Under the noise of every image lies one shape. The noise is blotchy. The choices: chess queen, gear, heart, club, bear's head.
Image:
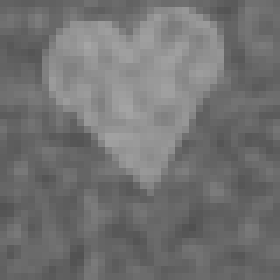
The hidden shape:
heart
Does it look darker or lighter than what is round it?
lighter
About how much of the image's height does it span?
two thirds
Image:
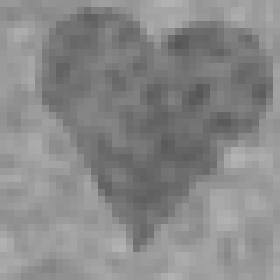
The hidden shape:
heart
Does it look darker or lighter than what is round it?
darker
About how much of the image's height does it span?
nearly all
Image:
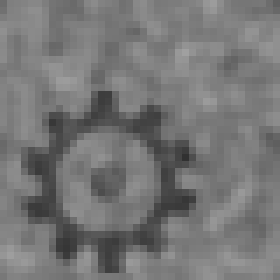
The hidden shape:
gear
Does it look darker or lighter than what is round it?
darker
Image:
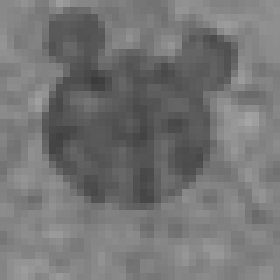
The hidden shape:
bear's head
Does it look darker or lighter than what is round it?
darker
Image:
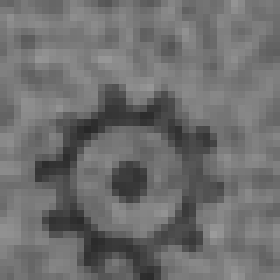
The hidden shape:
gear
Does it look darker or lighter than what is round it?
darker
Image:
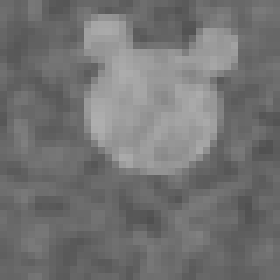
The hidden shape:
bear's head
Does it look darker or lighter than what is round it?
lighter
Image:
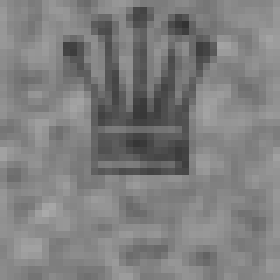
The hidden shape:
chess queen
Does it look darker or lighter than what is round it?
darker
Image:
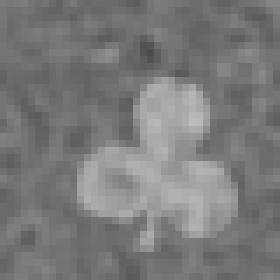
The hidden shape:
club
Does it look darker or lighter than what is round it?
lighter
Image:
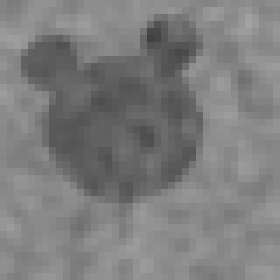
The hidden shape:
bear's head
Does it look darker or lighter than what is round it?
darker
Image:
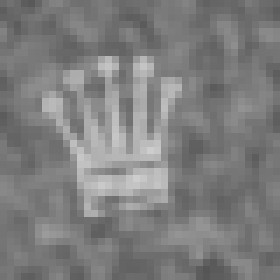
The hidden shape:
chess queen
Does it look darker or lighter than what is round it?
lighter
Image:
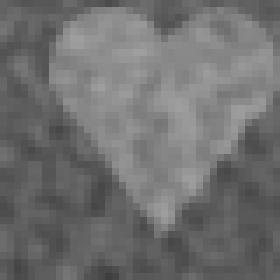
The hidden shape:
heart
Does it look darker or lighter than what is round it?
lighter
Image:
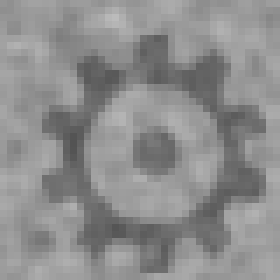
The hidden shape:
gear
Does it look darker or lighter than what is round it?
darker
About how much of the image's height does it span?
nearly all
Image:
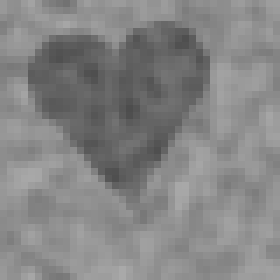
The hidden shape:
heart
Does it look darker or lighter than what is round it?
darker
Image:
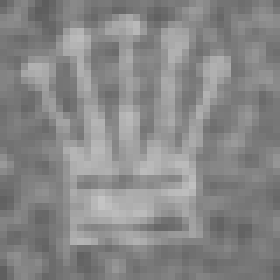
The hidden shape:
chess queen
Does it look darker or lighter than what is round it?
lighter
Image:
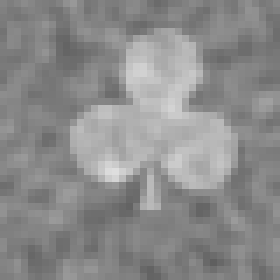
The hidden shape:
club
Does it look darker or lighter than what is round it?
lighter
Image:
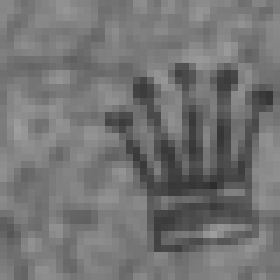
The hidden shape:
chess queen
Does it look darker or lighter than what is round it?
darker
